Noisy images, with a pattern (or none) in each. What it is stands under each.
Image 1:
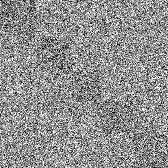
blocks along the diagonal
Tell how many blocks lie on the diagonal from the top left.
5
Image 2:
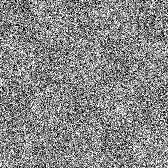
a checkerboard
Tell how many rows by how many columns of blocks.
4 by 5
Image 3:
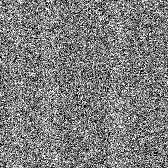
bands of columns
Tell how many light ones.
3
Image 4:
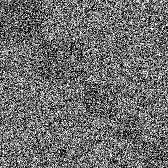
blocks along the diagonal
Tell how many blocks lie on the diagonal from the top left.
5
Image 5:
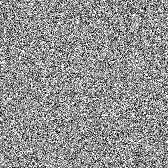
only noise
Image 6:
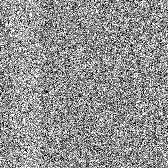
one band of columns
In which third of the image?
left
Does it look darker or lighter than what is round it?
lighter
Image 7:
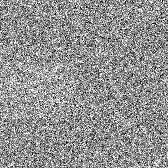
one block
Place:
middle left
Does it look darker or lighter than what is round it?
lighter
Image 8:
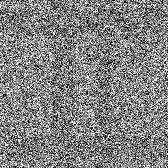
bands of rows crossing bands of columns
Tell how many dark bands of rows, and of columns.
2 and 2
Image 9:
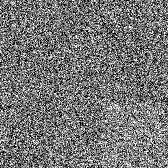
one block
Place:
bottom right
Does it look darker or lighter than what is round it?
lighter
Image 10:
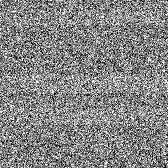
bands of rows
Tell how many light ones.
3
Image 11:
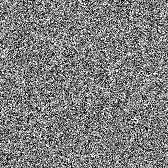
only noise
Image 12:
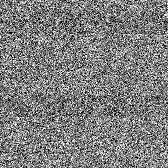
bands of rows
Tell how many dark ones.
2
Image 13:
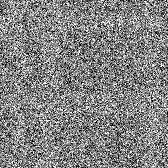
bands of rows crossing bands of columns
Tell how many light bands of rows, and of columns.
2 and 3
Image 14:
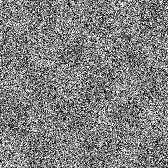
a checkerboard
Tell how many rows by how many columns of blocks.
5 by 6
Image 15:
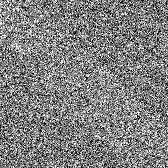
a diagonal band
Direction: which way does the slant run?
top left to bottom right
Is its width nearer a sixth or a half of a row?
a half
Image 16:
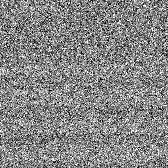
bands of rows
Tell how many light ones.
4
